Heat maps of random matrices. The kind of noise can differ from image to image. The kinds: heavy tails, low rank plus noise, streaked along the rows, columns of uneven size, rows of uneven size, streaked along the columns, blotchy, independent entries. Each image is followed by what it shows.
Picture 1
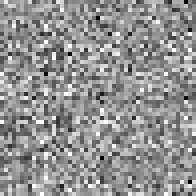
low rank plus noise
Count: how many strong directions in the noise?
three or four
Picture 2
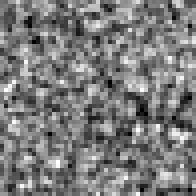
blotchy
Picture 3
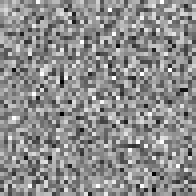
independent entries
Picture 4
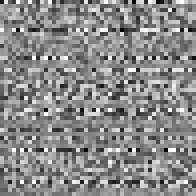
rows of uneven size
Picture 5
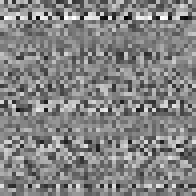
rows of uneven size
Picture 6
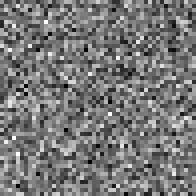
independent entries
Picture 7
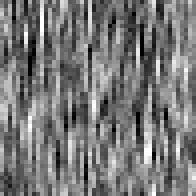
streaked along the columns
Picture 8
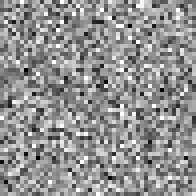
independent entries
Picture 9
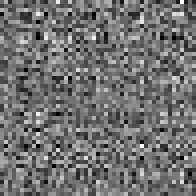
low rank plus noise
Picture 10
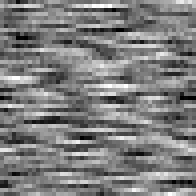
streaked along the rows
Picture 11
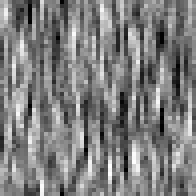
streaked along the columns
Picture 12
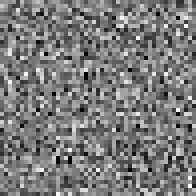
low rank plus noise
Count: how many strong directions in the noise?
five to eight
